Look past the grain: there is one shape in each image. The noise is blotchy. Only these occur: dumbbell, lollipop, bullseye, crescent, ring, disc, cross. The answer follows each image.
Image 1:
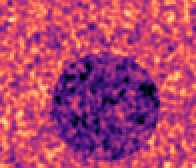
disc
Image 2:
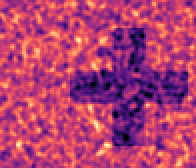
cross
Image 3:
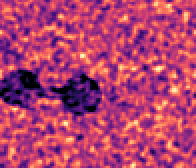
dumbbell
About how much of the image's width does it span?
half
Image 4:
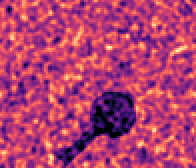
lollipop
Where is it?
bottom middle
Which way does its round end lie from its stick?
up and right
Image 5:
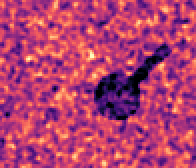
lollipop
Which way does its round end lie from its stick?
down and left
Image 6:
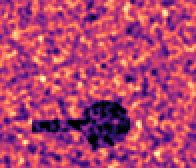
lollipop
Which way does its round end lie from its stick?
right
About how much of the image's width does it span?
half
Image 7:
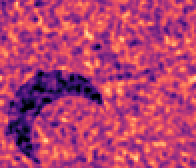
crescent
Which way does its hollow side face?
down and right
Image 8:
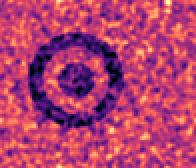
bullseye
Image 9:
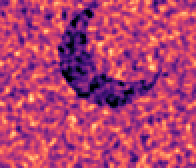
crescent
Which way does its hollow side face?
up and right
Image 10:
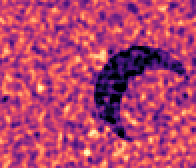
crescent
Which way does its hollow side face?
down and right
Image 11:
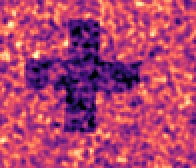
cross
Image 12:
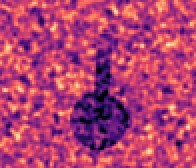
lollipop
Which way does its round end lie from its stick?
down
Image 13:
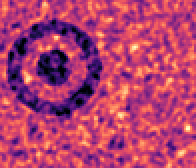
bullseye
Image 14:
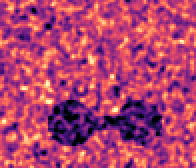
dumbbell
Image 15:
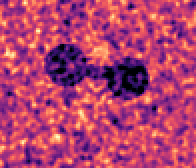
dumbbell
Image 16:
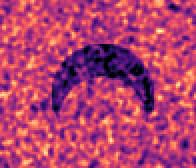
crescent
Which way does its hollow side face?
down
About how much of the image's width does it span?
half
